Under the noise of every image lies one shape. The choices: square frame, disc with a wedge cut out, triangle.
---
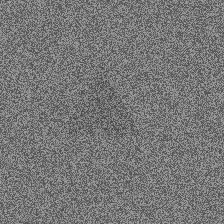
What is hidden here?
dark triangle, centre
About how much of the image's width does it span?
a third
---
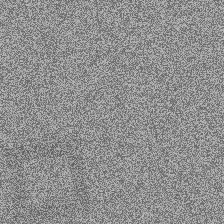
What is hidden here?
dark square frame, bottom left
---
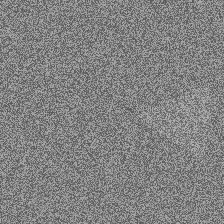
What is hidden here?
light triangle, middle right
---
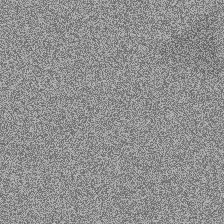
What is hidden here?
dark triangle, top right
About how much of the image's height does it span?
a third
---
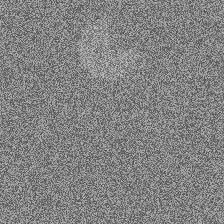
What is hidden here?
light disc with a wedge cut out, top middle
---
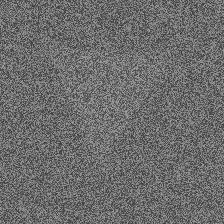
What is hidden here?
light triangle
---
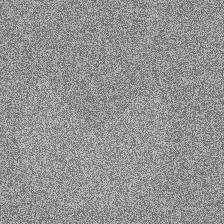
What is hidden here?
light disc with a wedge cut out
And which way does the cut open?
up
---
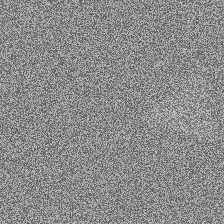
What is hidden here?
light triangle, middle right
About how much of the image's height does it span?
a third
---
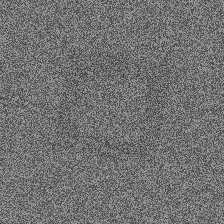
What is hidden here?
dark square frame
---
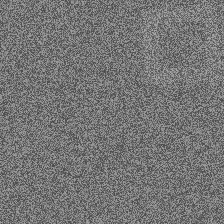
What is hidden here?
light square frame, top right
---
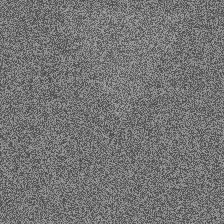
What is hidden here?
light triangle
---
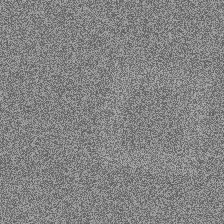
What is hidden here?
light square frame
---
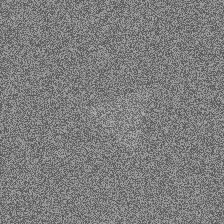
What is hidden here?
light triangle, centre
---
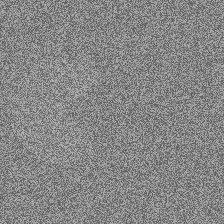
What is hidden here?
light disc with a wedge cut out
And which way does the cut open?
right
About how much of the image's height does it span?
half
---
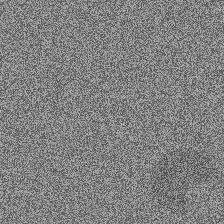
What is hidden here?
dark disc with a wedge cut out, bottom right
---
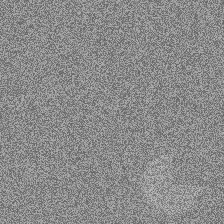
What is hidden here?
light disc with a wedge cut out, bottom right
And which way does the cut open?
up and right
